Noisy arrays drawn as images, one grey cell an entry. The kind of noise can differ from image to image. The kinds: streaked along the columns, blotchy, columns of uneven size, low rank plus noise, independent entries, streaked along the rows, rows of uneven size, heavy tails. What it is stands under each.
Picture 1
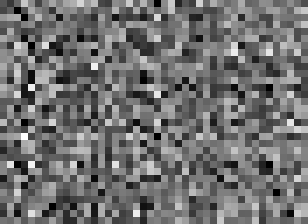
low rank plus noise
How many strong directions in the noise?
three or four
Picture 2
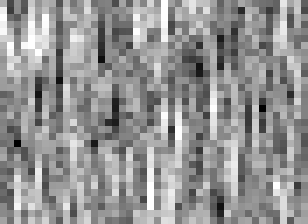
streaked along the columns
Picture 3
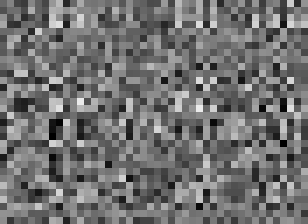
low rank plus noise
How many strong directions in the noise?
one
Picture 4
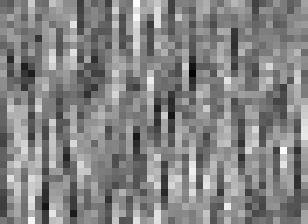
streaked along the columns
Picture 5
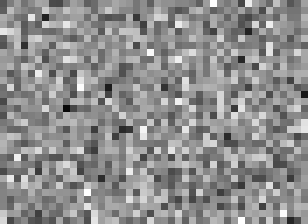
independent entries
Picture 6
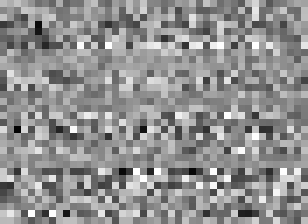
rows of uneven size
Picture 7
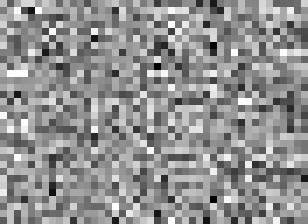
low rank plus noise
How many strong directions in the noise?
five to eight
